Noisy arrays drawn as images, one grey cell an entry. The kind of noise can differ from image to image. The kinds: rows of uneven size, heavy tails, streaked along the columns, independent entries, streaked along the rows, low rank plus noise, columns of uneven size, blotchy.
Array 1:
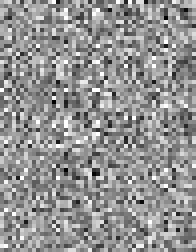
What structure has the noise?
low rank plus noise
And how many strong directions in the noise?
two
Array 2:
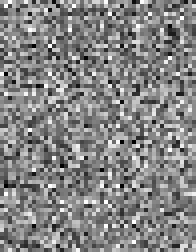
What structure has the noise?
low rank plus noise
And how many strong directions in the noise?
five to eight
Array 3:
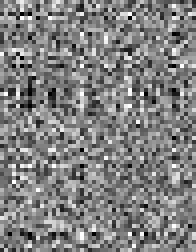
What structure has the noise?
low rank plus noise
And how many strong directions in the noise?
one
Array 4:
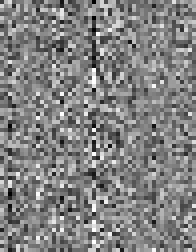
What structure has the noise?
columns of uneven size
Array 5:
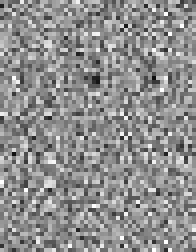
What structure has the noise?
low rank plus noise
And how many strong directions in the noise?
two
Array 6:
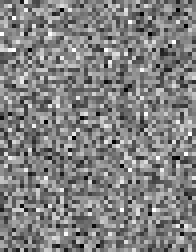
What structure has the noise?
independent entries
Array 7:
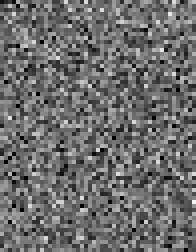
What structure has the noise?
independent entries
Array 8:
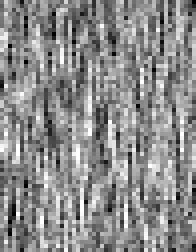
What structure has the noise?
streaked along the columns
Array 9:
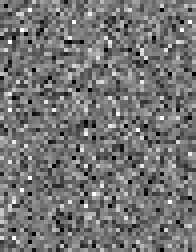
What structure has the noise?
heavy tails
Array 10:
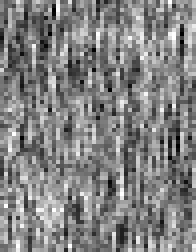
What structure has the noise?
streaked along the columns
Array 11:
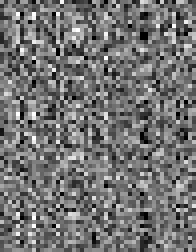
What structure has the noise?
low rank plus noise
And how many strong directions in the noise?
one
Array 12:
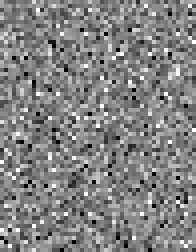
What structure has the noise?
heavy tails
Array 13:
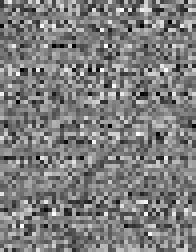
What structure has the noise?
rows of uneven size
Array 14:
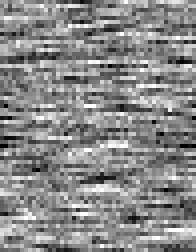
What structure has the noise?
streaked along the rows
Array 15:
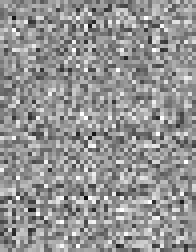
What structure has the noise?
low rank plus noise
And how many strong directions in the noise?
three or four
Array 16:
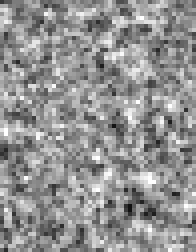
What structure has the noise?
blotchy
